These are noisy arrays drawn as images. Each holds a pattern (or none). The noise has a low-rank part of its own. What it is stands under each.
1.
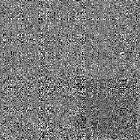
one block
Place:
bottom right
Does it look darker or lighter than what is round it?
darker
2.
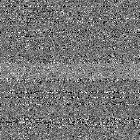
one band of rows
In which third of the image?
middle
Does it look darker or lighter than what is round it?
lighter
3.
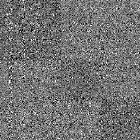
blocks along the diagonal
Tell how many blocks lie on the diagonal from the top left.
3
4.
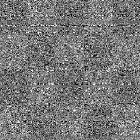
a checkerboard
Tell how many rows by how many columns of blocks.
4 by 5
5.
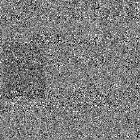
one block
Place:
middle left
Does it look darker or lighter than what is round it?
darker
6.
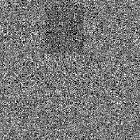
one block
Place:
top middle
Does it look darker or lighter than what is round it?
darker
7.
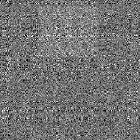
one block
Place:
top middle
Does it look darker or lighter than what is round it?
lighter
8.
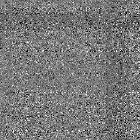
bands of rows crossing bands of columns
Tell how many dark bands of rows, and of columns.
1 and 1
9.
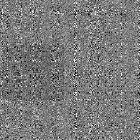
one block
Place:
middle left
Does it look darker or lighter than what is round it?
darker
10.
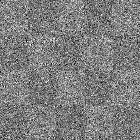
a checkerboard
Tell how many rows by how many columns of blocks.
4 by 5
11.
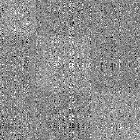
blocks along the diagonal
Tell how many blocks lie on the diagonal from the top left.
3
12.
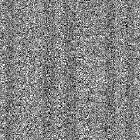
bands of columns
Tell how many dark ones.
5
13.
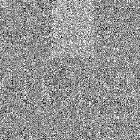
one block
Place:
top middle
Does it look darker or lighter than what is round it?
lighter
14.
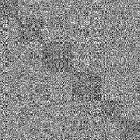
blocks along the diagonal
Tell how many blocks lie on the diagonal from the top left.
6
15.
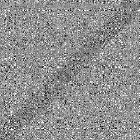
a diagonal band
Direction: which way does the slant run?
bottom left to top right
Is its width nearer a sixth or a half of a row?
a sixth
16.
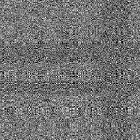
bands of rows crossing bands of columns
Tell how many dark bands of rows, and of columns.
2 and 1
